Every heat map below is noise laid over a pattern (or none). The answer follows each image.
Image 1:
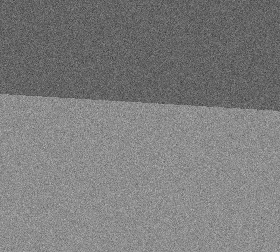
a sharp edge
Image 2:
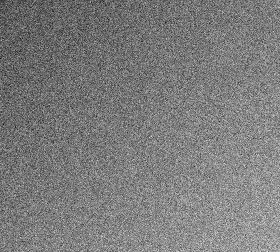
a smooth slope
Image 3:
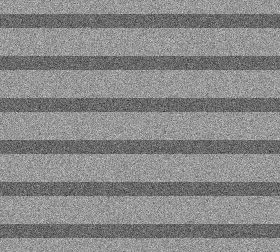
horizontal stripes
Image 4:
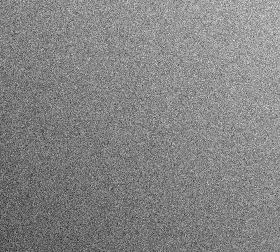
a smooth slope
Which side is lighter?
top right
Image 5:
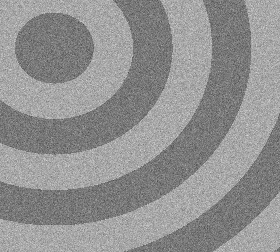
rings round one point
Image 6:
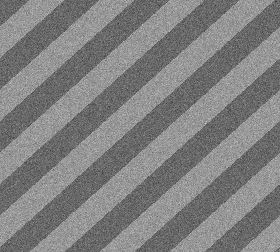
diagonal stripes
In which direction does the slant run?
bottom left to top right
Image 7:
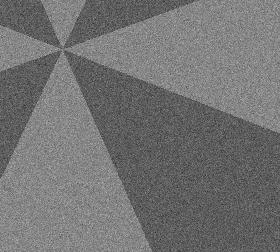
spokes from one point
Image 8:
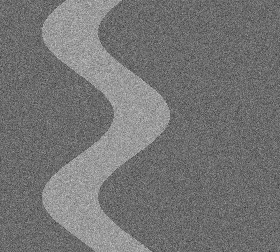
a wavy band
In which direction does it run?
top to bottom
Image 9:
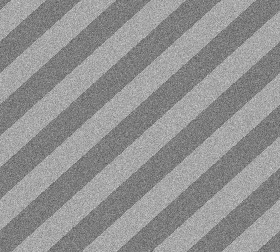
diagonal stripes
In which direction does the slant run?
bottom left to top right
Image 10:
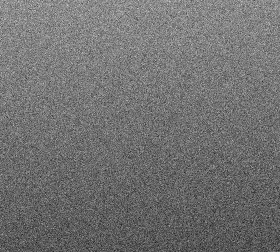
a smooth slope
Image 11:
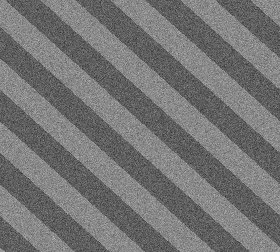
diagonal stripes
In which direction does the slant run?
top left to bottom right
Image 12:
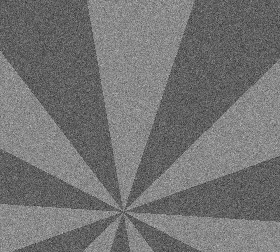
spokes from one point
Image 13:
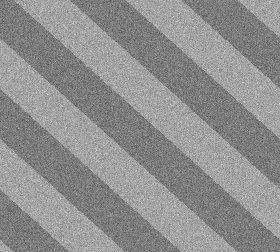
diagonal stripes
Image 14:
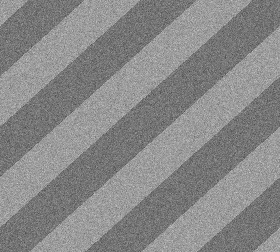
diagonal stripes
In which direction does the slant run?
bottom left to top right
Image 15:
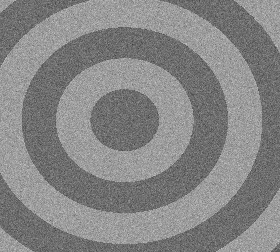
rings round one point
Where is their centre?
centre
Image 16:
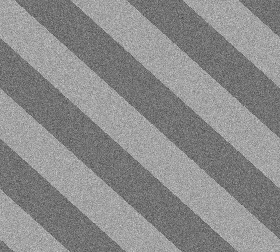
diagonal stripes
